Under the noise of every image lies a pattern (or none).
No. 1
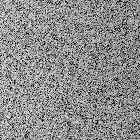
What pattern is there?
a smooth slope
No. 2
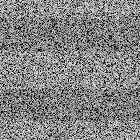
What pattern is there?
horizontal stripes
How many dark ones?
2
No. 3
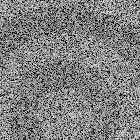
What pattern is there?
rings round one point
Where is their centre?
bottom middle
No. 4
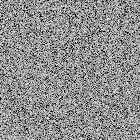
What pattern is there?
only noise
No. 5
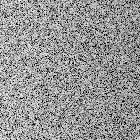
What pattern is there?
a smooth slope
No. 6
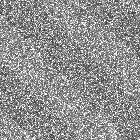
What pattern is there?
diagonal stripes
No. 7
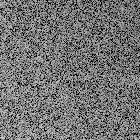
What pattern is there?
a smooth slope
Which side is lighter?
bottom left
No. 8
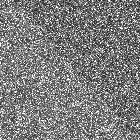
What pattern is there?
a sharp edge
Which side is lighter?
bottom left
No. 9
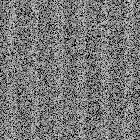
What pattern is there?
vertical stripes
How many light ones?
6
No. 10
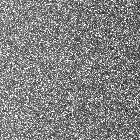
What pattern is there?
a smooth slope
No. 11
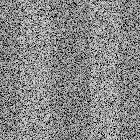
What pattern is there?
vertical stripes
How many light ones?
2
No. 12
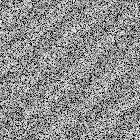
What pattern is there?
diagonal stripes
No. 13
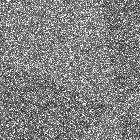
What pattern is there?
spokes from one point
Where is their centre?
bottom right
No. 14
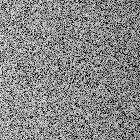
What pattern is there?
a smooth slope
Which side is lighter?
left
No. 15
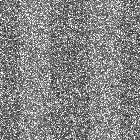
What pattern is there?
vertical stripes
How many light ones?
2
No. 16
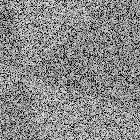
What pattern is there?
spokes from one point
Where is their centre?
middle left
